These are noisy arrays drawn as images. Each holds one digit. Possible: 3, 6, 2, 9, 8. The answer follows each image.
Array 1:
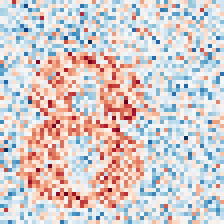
red 8
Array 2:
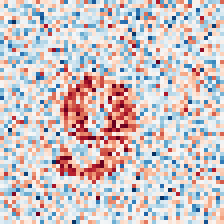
red 9
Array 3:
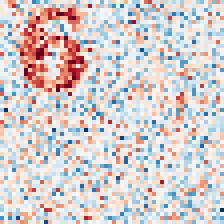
red 6, top left
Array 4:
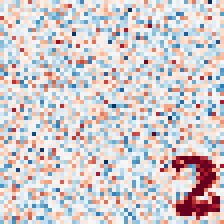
red 2, bottom right
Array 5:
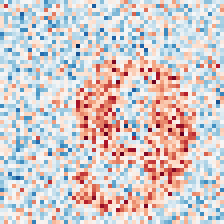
red 9
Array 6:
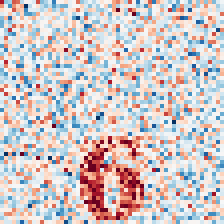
red 6, bottom middle
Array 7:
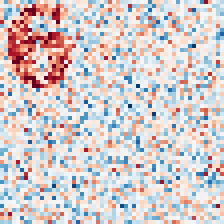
red 6, top left
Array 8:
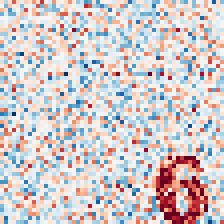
red 6, bottom right
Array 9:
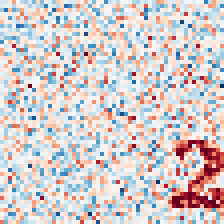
red 2, bottom right
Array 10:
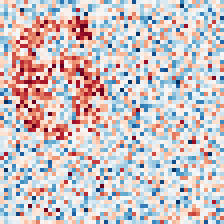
red 6
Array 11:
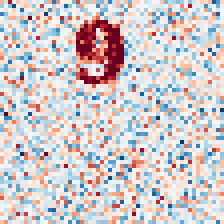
red 9, top middle
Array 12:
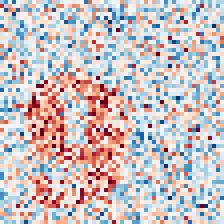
red 9
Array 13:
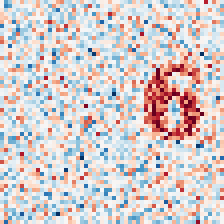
red 6, middle right
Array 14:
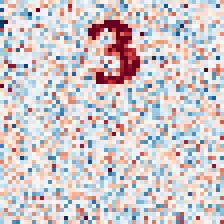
red 3, top middle
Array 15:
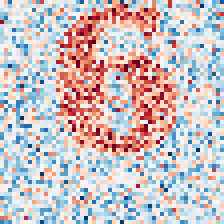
red 6
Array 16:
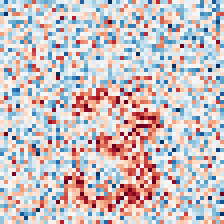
red 3
